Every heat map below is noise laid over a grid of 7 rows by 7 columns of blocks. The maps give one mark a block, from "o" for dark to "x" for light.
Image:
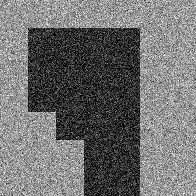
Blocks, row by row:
xxxxxxx
xooooxx
xooooxx
xooooxx
xxoooxx
xxxooxx
xxxooxx
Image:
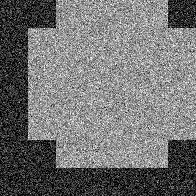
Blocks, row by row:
ooxxxxo
oxxxxxx
oxxxxxx
oxxxxxx
oxxxxxx
ooxxxxo
ooooooo
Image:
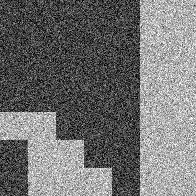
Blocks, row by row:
oooooxx
oooooxx
oooooxx
oooooxx
xxoooxx
oxxooxx
oxxxoxx
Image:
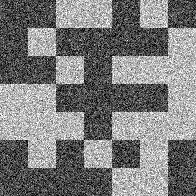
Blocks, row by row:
ooxxoxo
oxoooox
ooxoxxx
xxoooox
xxxoxxx
oxoxoxo
ooooxxo
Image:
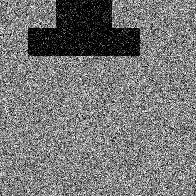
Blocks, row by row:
xxooxxx
xooooxx
xxxxxxx
xxxxxxx
xxxxxxx
xxxxxxx
xxxxxxx
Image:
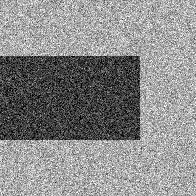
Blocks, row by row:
xxxxxxx
xxxxxxx
oooooxx
oooooxx
oooooxx
xxxxxxx
xxxxxxx
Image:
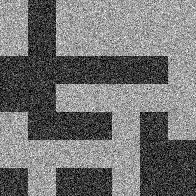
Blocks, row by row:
xoxxxxx
xoxxxxx
oooooox
ooxxxxx
xoooxox
xxxxxoo
oxooxoo
